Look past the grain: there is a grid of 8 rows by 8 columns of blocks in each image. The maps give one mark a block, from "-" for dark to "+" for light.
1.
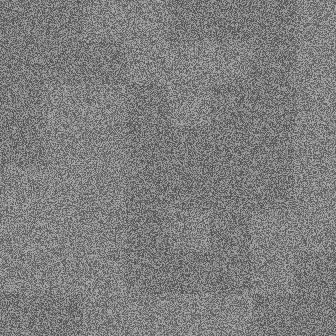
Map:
- - + + - - - +
- - - + + + - +
- + + - + - - +
- + + - - - - +
+ + + - - - - +
+ + + - + - + +
+ + + - - - + -
- - + + + + - -
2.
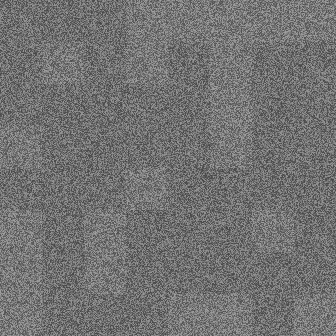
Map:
- - - + + + + +
- + - + - + - -
- - - - - + - -
+ - - - - + - -
- - - + - - - -
+ - + - - - + -
+ - + - - - - -
+ - - - + + - +
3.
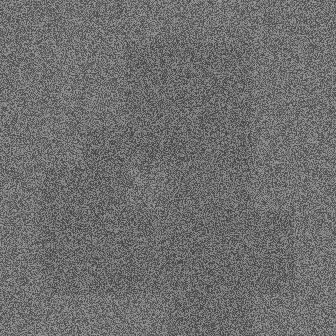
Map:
+ + + + + + + +
+ + + - - - + +
+ + + - - - + +
+ + - - - - + +
+ - - + - - + +
+ - - - - - - +
+ - - - - - - +
+ + + + - - + +
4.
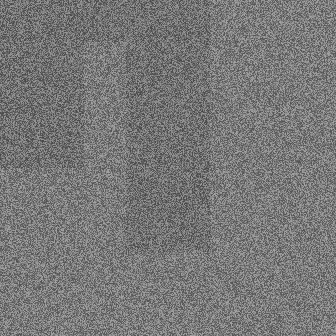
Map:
- - - - - + + +
- - + - - + + +
- - + - - + + +
- - + - - + + +
+ + + - - + + +
+ + + - - + + +
+ + + + + + + +
+ + + + + + + +
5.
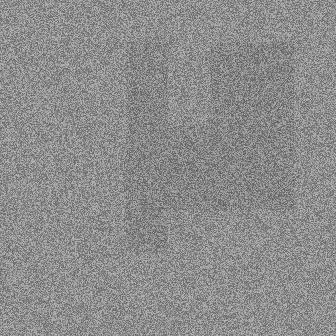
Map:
+ + + + + + + +
+ + + - + - - +
+ + + - + - - +
+ + + - - - - +
+ + + - - - - +
+ + + - + + + +
+ + + + + + + +
+ + + + + + + +
